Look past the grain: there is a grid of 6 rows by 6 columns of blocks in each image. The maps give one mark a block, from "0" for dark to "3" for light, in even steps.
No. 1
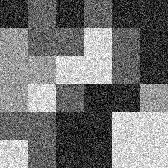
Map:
010100
211310
223310
231002
110033
310033
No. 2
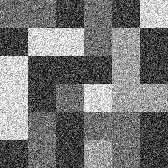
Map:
110103
033120
300020
301322
310110
010210
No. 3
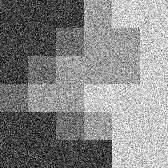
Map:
000233
001223
012223
122333
001233
000033
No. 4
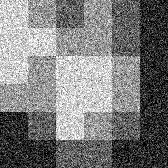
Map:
321210
332210
323320
223320
013210
001100
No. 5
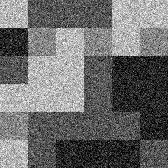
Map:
311133
023232
133100
333100
211110
310001
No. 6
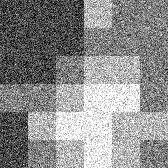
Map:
000211
000111
001221
112331
023322
012321
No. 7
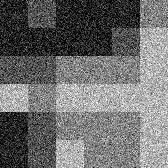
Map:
010002
000013
112223
323333
012223
013223
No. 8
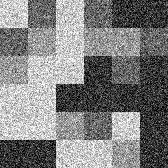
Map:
313100
123221
233010
330000
332130
003320
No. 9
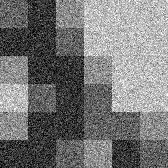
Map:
102333
001333
200233
310133
200112
001201
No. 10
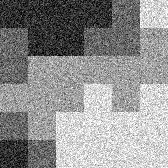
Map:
000013
100112
122222
222323
123333
013333
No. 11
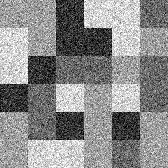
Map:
220331
320032
301121
013231
210202
233212
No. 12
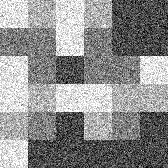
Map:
323200
113100
310113
323322
210210
300000
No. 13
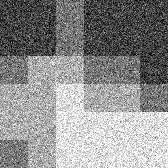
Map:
001000
001000
122110
223221
223333
123333
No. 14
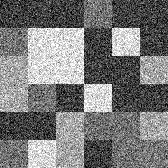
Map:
000100
133030
233002
210300
002112
132011
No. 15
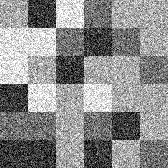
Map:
203122
331012
320221
032322
112102
002021
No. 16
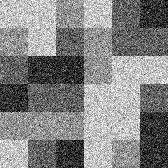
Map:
332310
231211
100233
011331
222330
310320
